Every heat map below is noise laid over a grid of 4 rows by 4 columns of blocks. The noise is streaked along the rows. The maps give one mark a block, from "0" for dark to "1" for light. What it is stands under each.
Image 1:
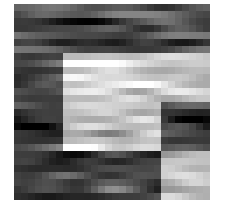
0 0 0 0
0 1 1 1
0 1 1 0
0 0 0 1
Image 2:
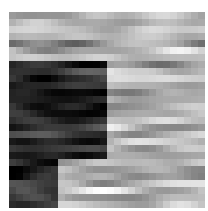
1 1 1 1
0 0 1 1
0 0 1 1
0 1 1 1
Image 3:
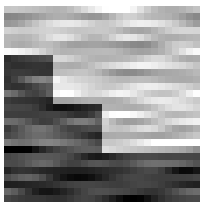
1 1 1 1
0 1 1 1
0 0 1 1
0 0 0 0
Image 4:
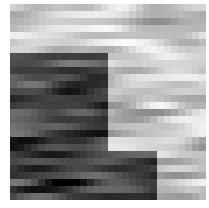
1 1 1 1
0 0 1 1
0 0 1 1
0 0 0 1
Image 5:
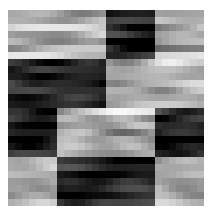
1 1 0 1
0 0 1 1
0 1 1 0
1 0 0 1
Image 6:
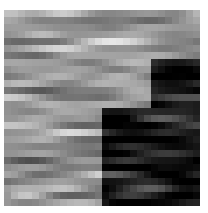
1 1 1 1
1 1 1 0
1 1 0 0
1 1 0 0
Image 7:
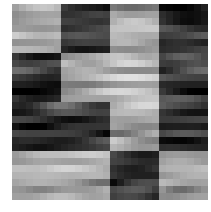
1 0 1 0
0 1 1 0
0 0 1 0
1 1 0 1
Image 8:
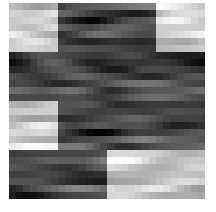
1 0 0 1
0 0 0 0
1 0 0 0
0 0 1 1
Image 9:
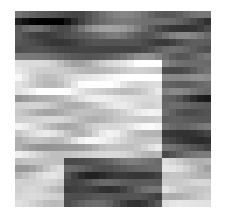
0 0 0 0
1 1 1 0
1 1 1 0
1 0 0 1
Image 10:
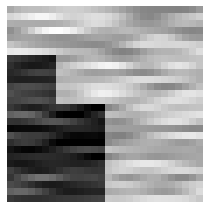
1 1 1 1
0 1 1 1
0 0 1 1
0 0 1 1
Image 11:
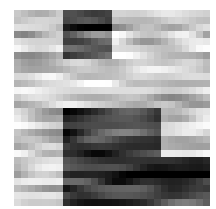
1 0 1 1
1 1 1 1
1 0 0 1
1 0 0 0
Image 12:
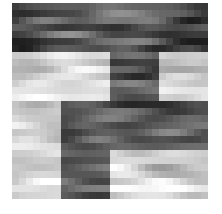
0 0 0 0
1 1 0 1
1 0 0 0
1 0 1 1
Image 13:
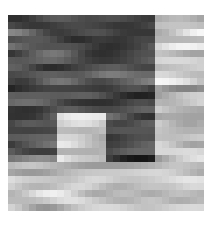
0 0 0 1
0 0 0 1
0 1 0 1
1 1 1 1
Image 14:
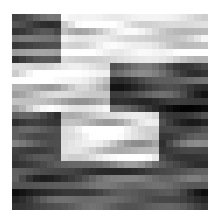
0 1 1 1
1 1 0 0
0 1 1 0
0 0 0 0
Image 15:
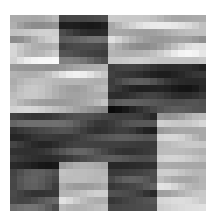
1 0 1 1
1 1 0 0
0 0 0 1
0 1 0 1
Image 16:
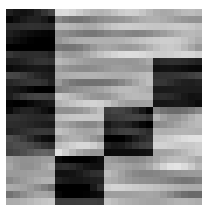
0 1 1 1
0 1 1 0
0 1 0 1
1 0 1 1
